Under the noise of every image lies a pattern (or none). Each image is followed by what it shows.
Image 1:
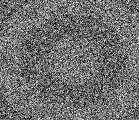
rings round one point
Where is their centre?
centre
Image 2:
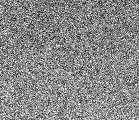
a smooth slope
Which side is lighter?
bottom
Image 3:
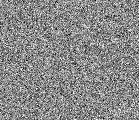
only noise
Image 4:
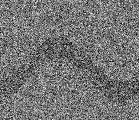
a wavy band
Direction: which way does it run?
left to right
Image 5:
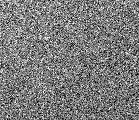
a smooth slope
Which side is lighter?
top left
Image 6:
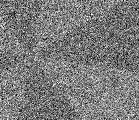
spokes from one point
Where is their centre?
middle left
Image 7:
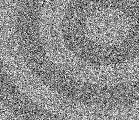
rings round one point
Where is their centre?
top right
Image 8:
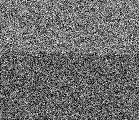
a sharp edge
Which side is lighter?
top
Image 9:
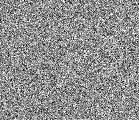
only noise
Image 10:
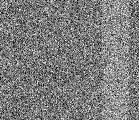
one vertical stripe
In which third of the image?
right
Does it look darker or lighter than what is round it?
lighter
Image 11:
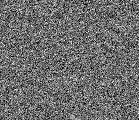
only noise
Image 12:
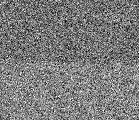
a sharp edge
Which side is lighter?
bottom
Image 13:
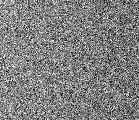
a smooth slope
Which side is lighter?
left
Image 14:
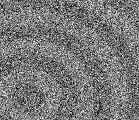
rings round one point
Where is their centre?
bottom left
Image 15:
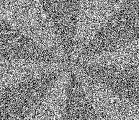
spokes from one point
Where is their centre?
centre
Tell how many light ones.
6
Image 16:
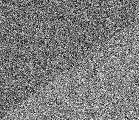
a sharp edge
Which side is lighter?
bottom right
